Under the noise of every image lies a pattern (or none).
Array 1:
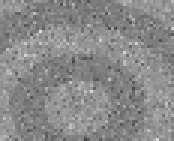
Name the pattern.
rings round one point
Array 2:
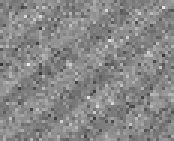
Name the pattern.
diagonal stripes
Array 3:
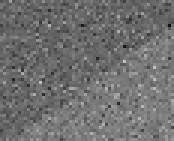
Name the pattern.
a sharp edge
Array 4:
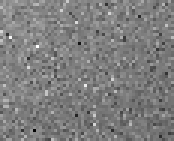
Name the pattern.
a smooth slope
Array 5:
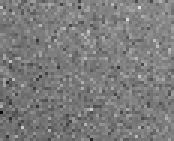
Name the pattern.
a smooth slope
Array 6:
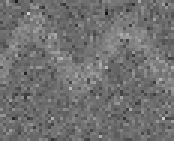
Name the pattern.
a wavy band
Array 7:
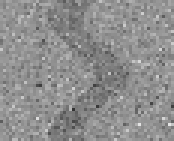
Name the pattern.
a wavy band
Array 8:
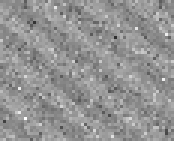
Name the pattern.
diagonal stripes
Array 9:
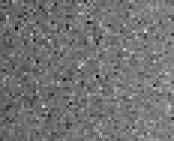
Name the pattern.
a smooth slope
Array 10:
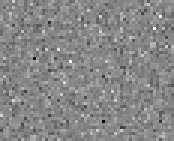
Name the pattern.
only noise
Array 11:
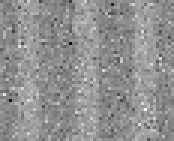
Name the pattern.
vertical stripes
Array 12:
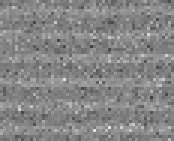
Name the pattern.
horizontal stripes
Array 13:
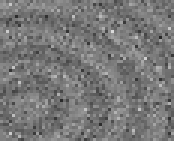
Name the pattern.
rings round one point
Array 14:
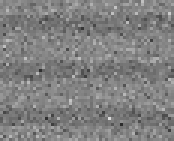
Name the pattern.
horizontal stripes
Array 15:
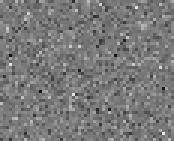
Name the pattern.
only noise
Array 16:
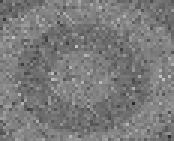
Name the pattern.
rings round one point
